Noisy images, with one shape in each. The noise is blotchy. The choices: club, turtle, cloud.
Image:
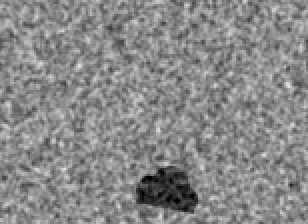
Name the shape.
cloud
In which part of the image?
bottom middle
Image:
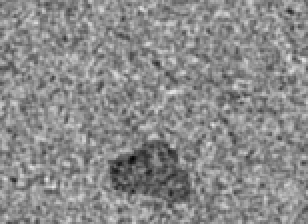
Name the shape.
cloud
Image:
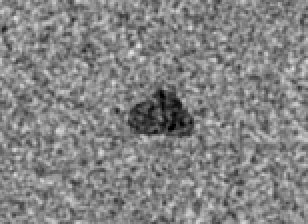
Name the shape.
cloud
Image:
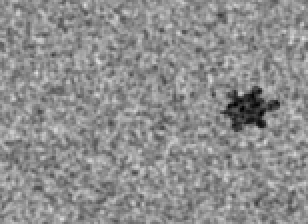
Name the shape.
turtle
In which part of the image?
middle right
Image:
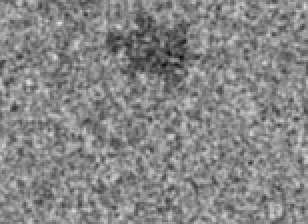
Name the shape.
turtle
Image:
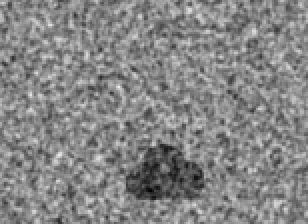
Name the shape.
cloud
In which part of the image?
bottom middle
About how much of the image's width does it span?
a quarter
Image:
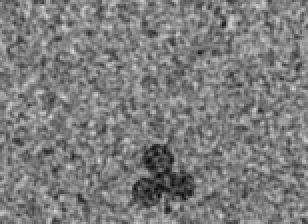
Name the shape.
club
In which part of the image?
bottom middle
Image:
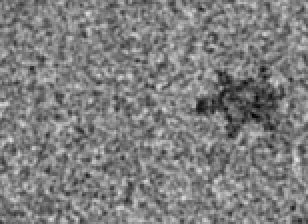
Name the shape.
turtle
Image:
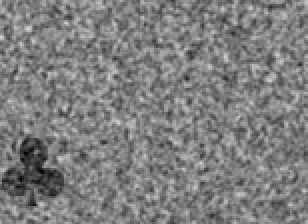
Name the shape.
club
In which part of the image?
bottom left
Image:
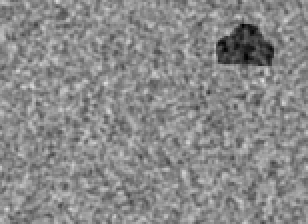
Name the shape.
cloud
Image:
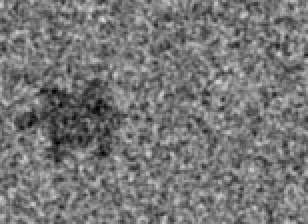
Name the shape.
turtle
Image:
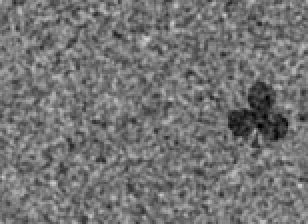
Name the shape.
club
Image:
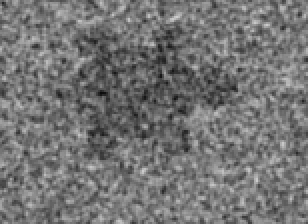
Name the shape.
turtle
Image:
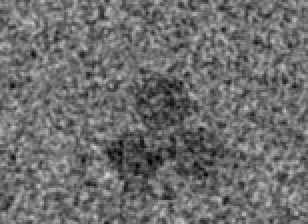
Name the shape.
club
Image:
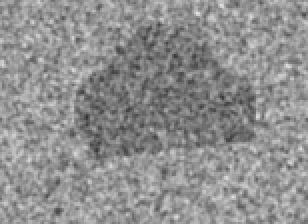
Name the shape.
cloud
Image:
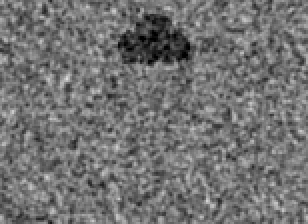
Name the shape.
cloud
